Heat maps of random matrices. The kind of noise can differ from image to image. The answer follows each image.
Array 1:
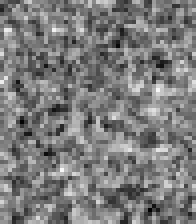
blotchy
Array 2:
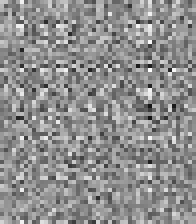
low rank plus noise
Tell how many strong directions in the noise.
one
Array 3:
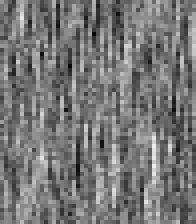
streaked along the columns
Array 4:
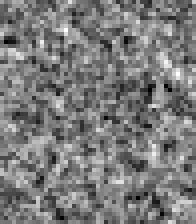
blotchy
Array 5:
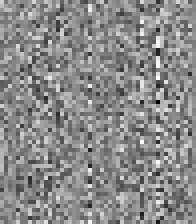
columns of uneven size
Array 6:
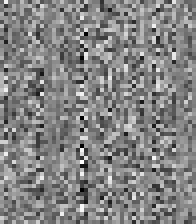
columns of uneven size
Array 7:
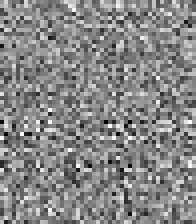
low rank plus noise
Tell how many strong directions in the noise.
two
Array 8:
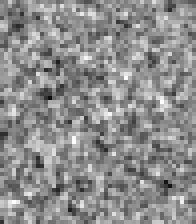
blotchy
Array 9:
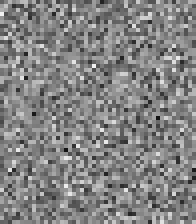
independent entries
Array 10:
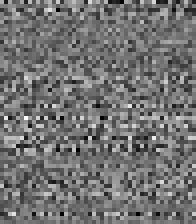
rows of uneven size
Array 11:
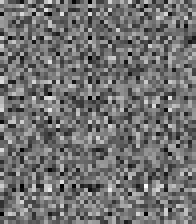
low rank plus noise
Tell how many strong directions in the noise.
one
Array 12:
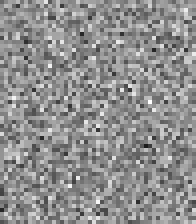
independent entries
